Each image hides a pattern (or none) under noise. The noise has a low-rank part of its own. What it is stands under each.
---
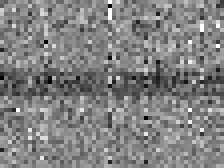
one band of rows
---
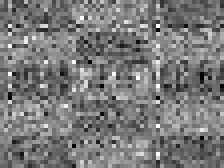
a checkerboard
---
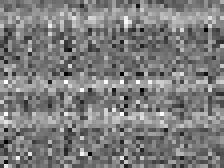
bands of rows
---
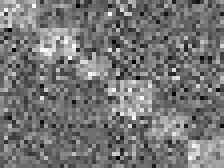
blocks along the diagonal
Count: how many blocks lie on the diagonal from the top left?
6
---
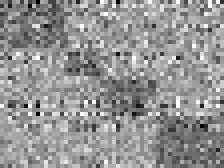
blocks along the diagonal
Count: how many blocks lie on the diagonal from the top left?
4
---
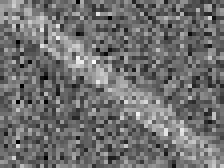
a diagonal band
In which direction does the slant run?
top left to bottom right
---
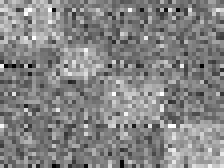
blocks along the diagonal
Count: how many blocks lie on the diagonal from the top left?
4
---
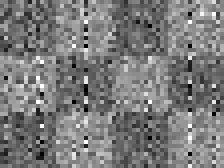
a checkerboard
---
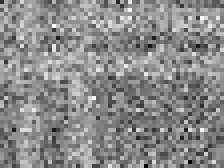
bands of rows crossing bands of columns
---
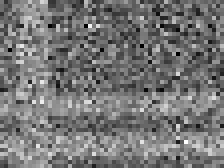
bands of rows crossing bands of columns
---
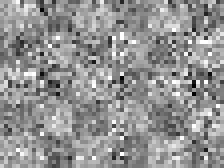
a checkerboard
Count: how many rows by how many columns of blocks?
5 by 6
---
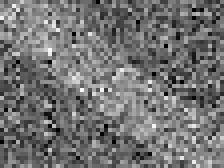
a diagonal band
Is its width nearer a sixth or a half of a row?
a half
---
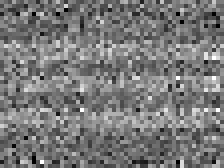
bands of rows
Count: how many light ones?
3
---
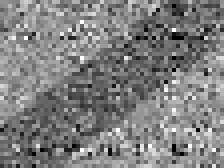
a diagonal band
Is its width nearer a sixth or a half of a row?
a half
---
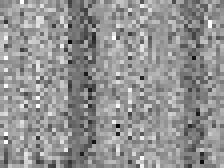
bands of columns
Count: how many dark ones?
2
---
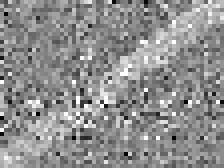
a diagonal band
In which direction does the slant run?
bottom left to top right
